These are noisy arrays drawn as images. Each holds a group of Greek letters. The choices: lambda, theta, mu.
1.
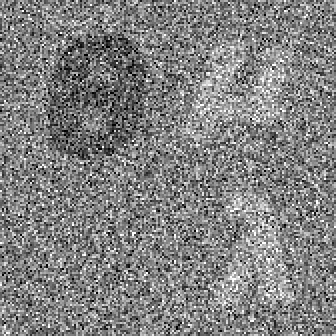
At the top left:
theta
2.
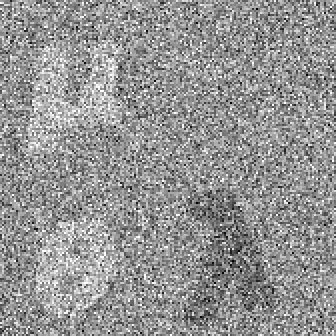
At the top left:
mu
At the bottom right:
lambda
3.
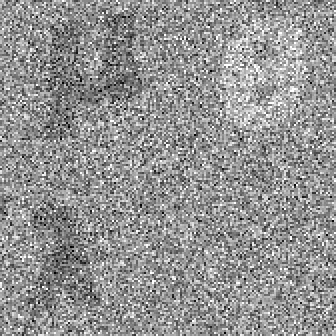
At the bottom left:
lambda
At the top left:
mu
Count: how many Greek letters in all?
3
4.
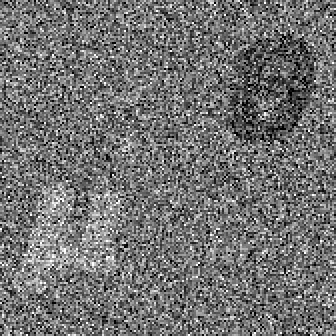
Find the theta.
top right
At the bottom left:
mu
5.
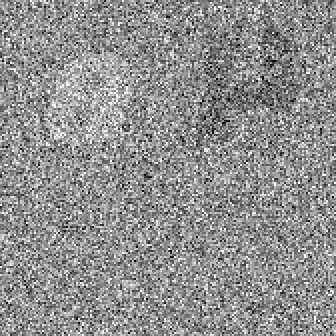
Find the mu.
top right
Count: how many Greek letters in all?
2
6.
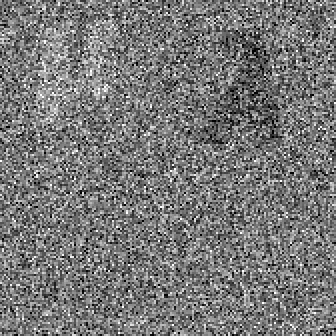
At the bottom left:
nothing
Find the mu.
top left
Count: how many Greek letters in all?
2
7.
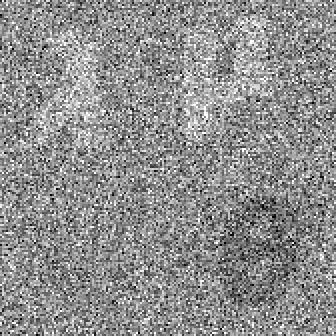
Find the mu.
top right
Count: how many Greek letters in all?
3
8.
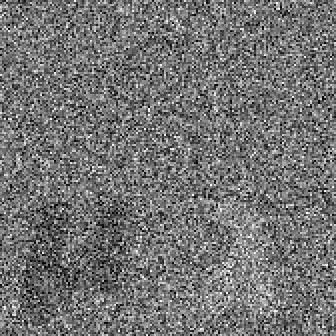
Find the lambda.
bottom right
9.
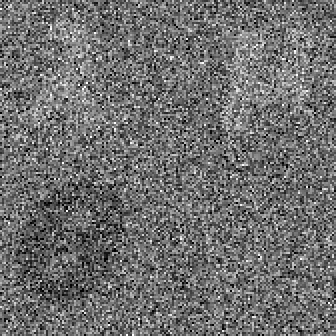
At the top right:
mu
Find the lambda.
top left
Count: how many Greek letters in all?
3
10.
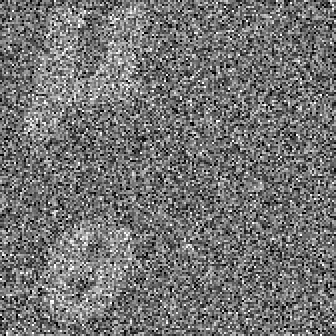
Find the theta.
bottom left
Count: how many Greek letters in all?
2
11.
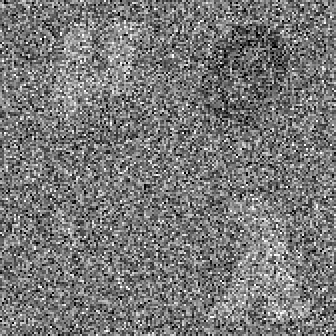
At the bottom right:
lambda
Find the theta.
top right
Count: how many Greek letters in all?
3
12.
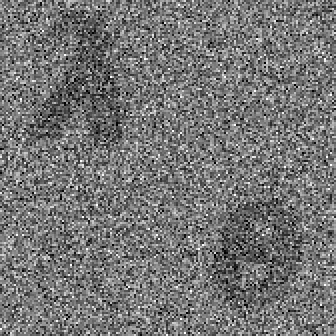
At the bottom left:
nothing
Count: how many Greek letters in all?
2
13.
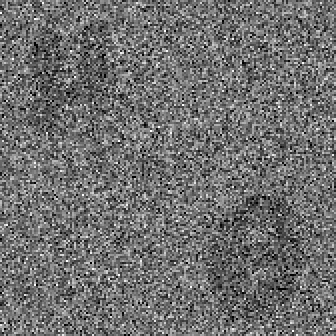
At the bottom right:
theta
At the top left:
mu
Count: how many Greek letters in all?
2
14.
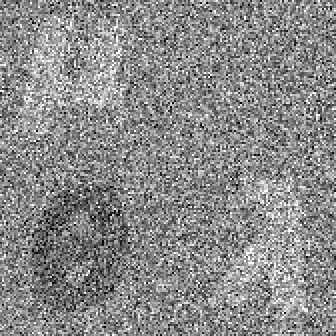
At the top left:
mu
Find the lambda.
bottom right
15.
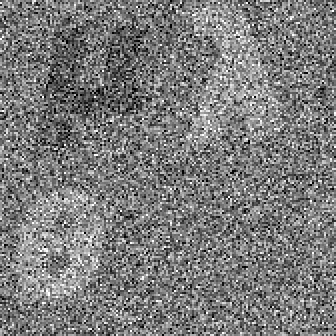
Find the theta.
bottom left
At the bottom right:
nothing
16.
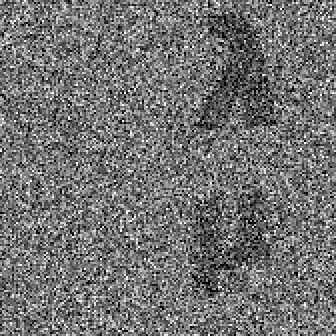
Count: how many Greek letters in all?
2
